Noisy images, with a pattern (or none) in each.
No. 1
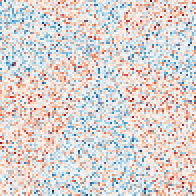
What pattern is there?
spokes from one point
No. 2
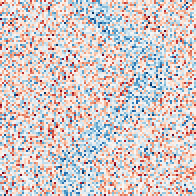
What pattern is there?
a wavy band
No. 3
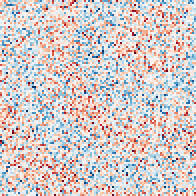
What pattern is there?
rings round one point
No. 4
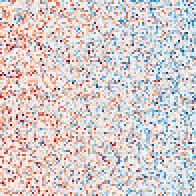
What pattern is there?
a smooth slope
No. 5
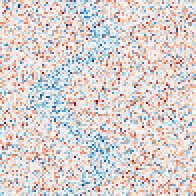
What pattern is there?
a wavy band
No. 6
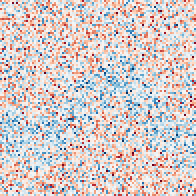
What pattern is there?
a wavy band
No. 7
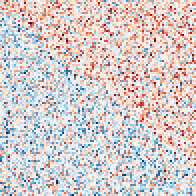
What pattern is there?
a sharp edge
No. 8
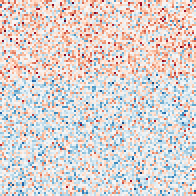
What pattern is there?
a sharp edge
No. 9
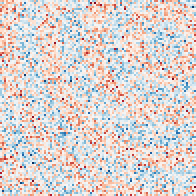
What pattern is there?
rings round one point
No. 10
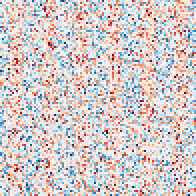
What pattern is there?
vertical stripes
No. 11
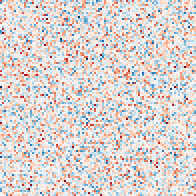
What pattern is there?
only noise
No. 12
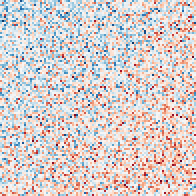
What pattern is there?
a smooth slope
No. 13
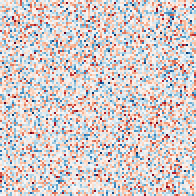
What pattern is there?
only noise
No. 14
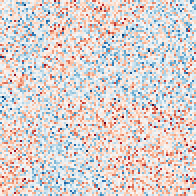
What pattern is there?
spokes from one point
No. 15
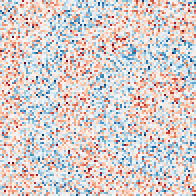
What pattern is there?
rings round one point
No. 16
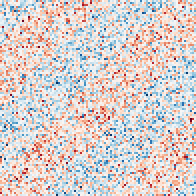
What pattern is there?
diagonal stripes
